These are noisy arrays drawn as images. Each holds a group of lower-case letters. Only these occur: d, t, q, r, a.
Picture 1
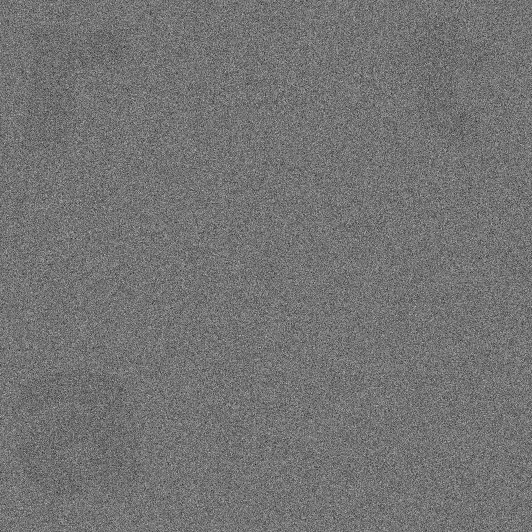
top left: r; top right: t; bottom left: a
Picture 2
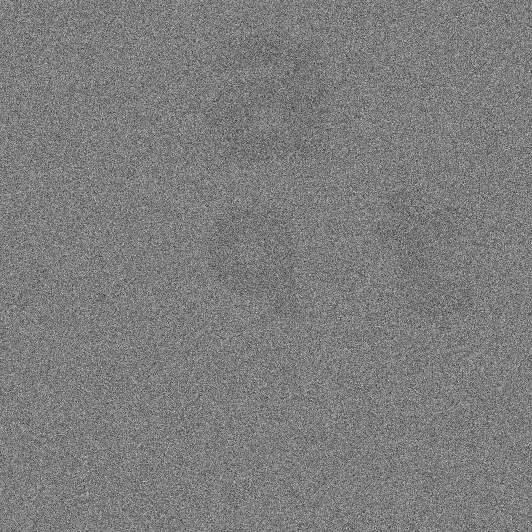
top middle: a; centre: q; middle right: t
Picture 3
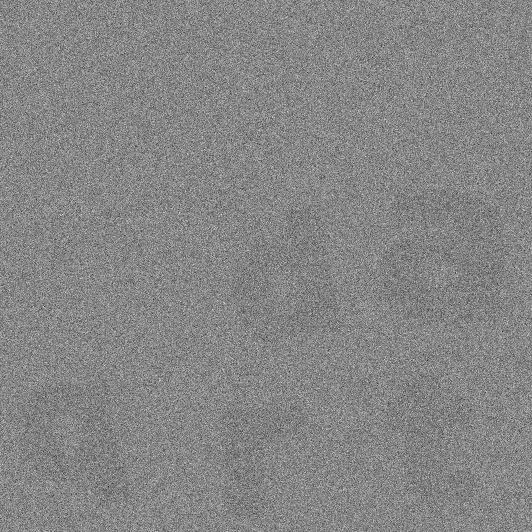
centre: d; middle right: a; bottom left: q; bottom middle: r; bottom right: t
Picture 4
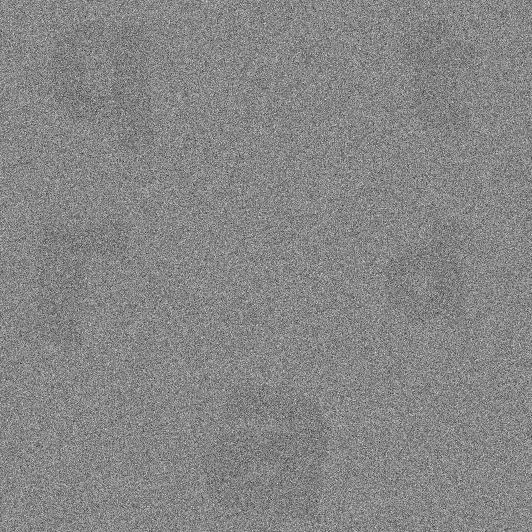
top left: q; top right: t; middle left: r; middle right: d; bottom middle: a
